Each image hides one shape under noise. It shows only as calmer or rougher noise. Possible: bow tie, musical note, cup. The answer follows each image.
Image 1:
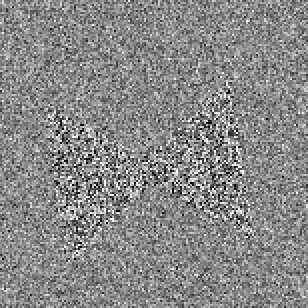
rough bow tie
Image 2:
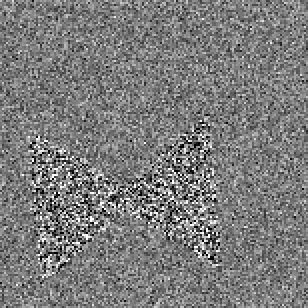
rough bow tie
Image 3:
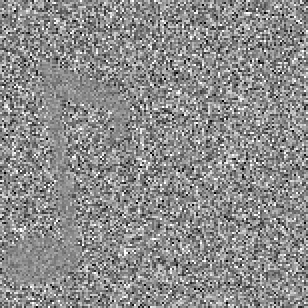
calm musical note
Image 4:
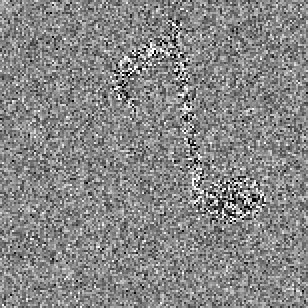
rough musical note
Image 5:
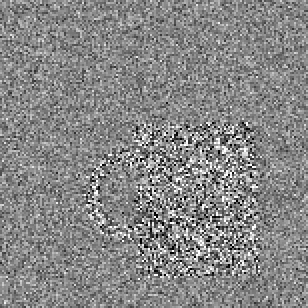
rough cup
